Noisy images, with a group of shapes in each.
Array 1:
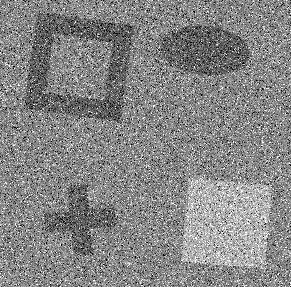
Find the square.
bottom right
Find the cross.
bottom left
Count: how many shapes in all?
4
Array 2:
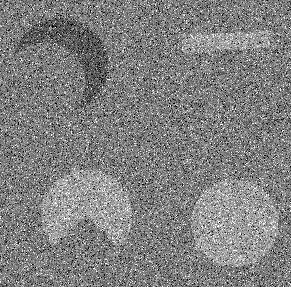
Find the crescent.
top left
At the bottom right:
disc
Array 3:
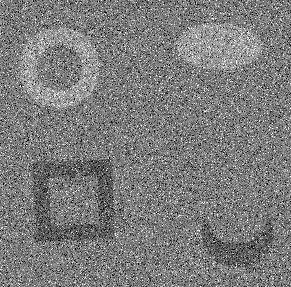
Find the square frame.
bottom left
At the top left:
ring
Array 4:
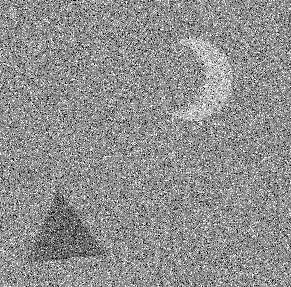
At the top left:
nothing
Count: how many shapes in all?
2
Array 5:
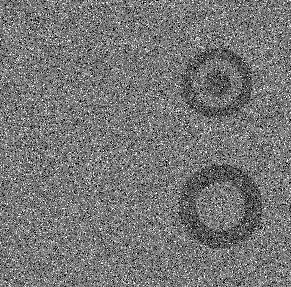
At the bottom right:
ring
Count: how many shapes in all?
2
